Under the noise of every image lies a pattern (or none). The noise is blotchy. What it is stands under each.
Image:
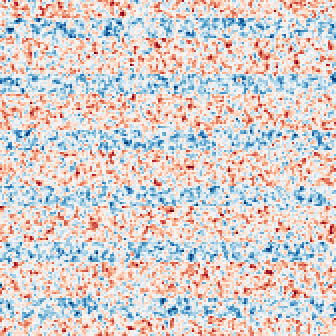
horizontal stripes
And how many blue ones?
6
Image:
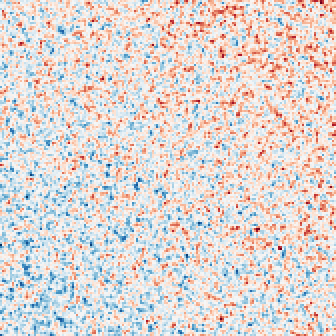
a smooth slope
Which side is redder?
top right
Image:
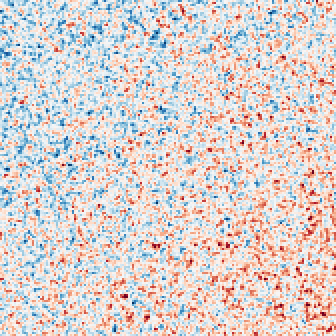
a smooth slope
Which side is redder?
bottom right
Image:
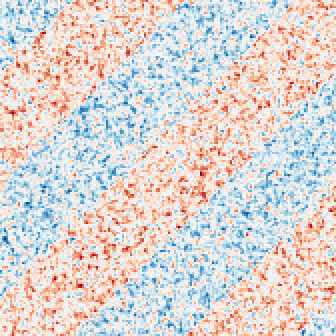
diagonal stripes
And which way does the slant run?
bottom left to top right
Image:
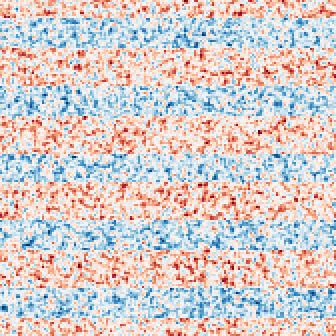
horizontal stripes
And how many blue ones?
5
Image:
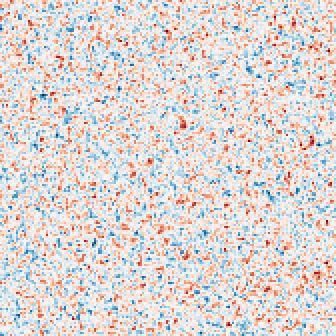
only noise
